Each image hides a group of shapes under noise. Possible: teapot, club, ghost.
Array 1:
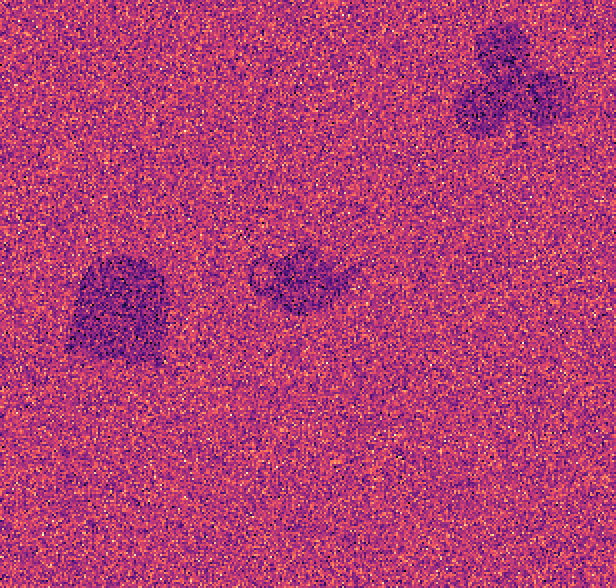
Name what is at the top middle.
nothing
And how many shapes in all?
3
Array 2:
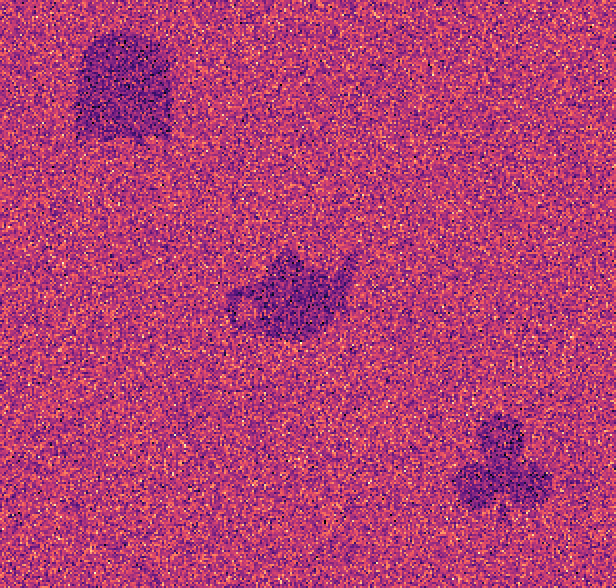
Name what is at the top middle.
nothing
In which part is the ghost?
top left
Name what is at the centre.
teapot
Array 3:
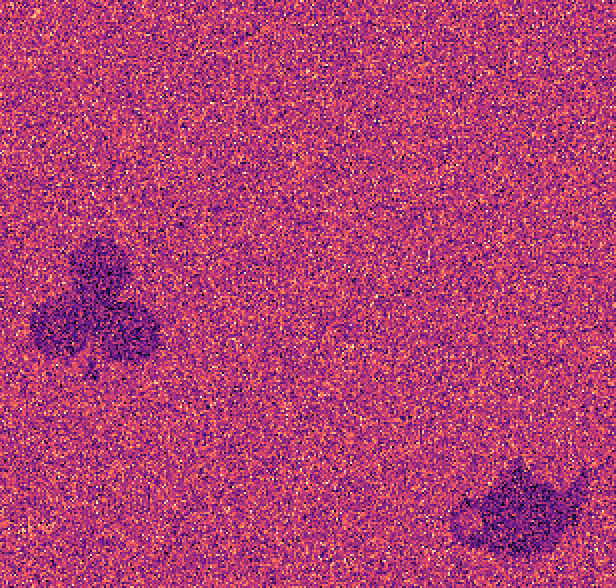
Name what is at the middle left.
club
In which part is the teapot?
bottom right
